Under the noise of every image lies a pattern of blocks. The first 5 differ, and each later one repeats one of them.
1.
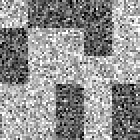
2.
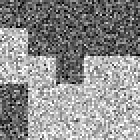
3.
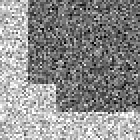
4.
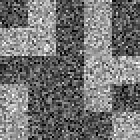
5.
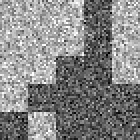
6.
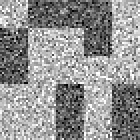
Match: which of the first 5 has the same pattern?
1
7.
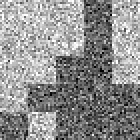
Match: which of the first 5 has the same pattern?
5
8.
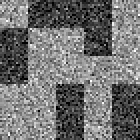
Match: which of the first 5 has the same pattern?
1
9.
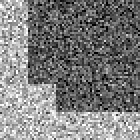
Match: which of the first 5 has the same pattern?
3
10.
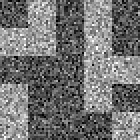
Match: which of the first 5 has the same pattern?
4
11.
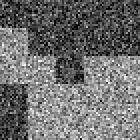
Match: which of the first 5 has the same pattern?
2
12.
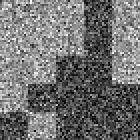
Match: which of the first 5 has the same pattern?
5
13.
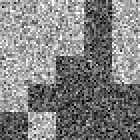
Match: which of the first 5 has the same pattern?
5
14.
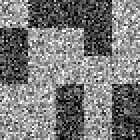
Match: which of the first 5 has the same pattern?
1
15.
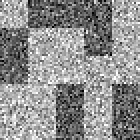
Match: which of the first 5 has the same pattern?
1
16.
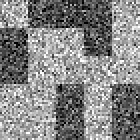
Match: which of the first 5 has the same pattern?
1
